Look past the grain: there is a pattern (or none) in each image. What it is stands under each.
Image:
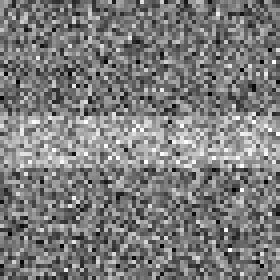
one band of rows
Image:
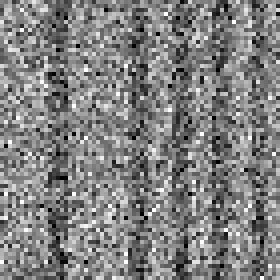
bands of columns
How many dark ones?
5
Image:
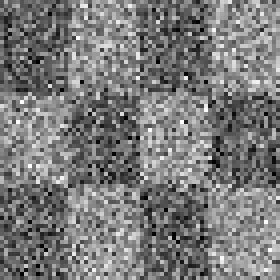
a checkerboard
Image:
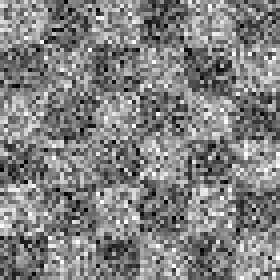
a checkerboard
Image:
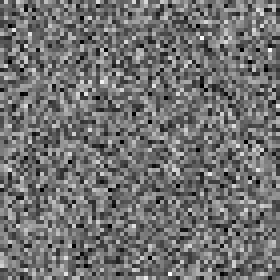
only noise
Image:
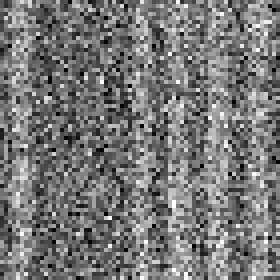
bands of columns
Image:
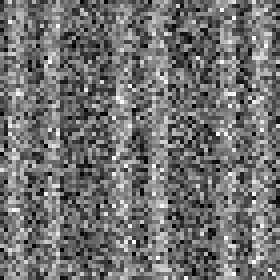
bands of columns
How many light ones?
6
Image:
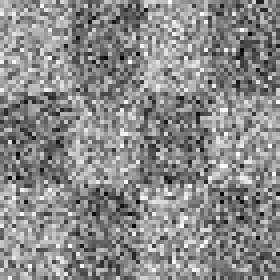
a checkerboard
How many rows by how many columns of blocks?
3 by 4
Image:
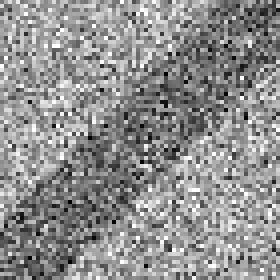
a diagonal band
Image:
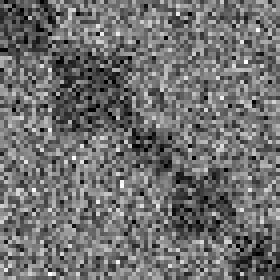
blocks along the diagonal
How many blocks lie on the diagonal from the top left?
5
